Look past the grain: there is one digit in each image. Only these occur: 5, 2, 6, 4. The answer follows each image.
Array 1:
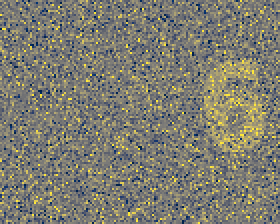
6
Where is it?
middle right
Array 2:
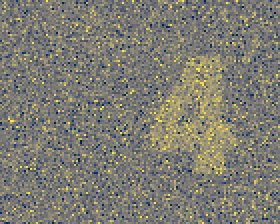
4
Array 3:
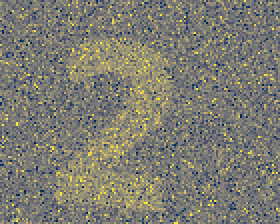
2
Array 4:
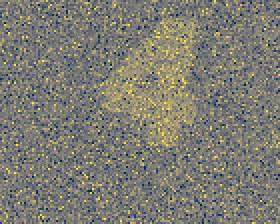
4
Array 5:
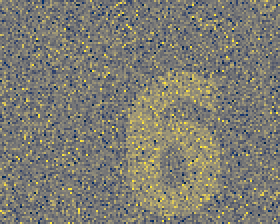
6
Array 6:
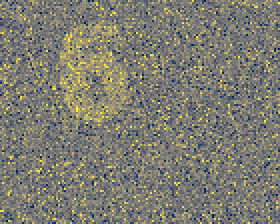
6
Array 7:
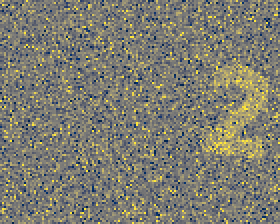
2
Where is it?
middle right
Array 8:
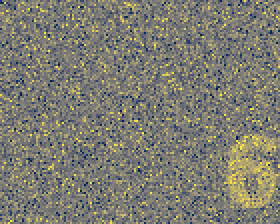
6
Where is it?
bottom right
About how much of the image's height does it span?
a third
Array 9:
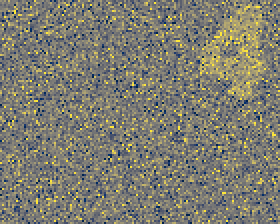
4
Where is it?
top right
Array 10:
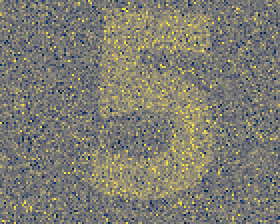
5
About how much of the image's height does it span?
nearly all
